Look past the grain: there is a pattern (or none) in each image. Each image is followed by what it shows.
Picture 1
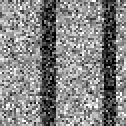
bands of columns
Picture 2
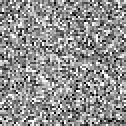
only noise
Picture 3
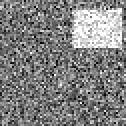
one block
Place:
top right
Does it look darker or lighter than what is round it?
lighter
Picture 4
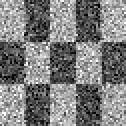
a checkerboard
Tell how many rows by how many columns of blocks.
3 by 5
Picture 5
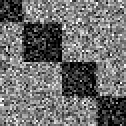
blocks along the diagonal
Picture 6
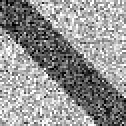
a diagonal band
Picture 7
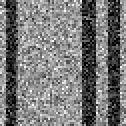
bands of columns
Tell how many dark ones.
3
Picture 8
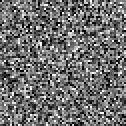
only noise
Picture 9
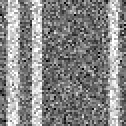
bands of columns
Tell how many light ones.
3
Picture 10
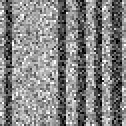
bands of columns
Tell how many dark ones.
5
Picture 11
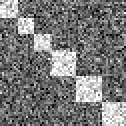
blocks along the diagonal
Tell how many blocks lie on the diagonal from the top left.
6
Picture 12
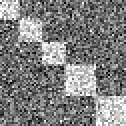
blocks along the diagonal
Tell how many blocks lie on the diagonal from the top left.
5
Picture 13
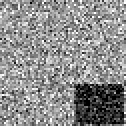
one block
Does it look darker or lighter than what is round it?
darker
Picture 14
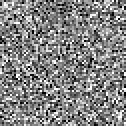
only noise
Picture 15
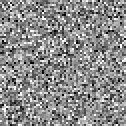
only noise
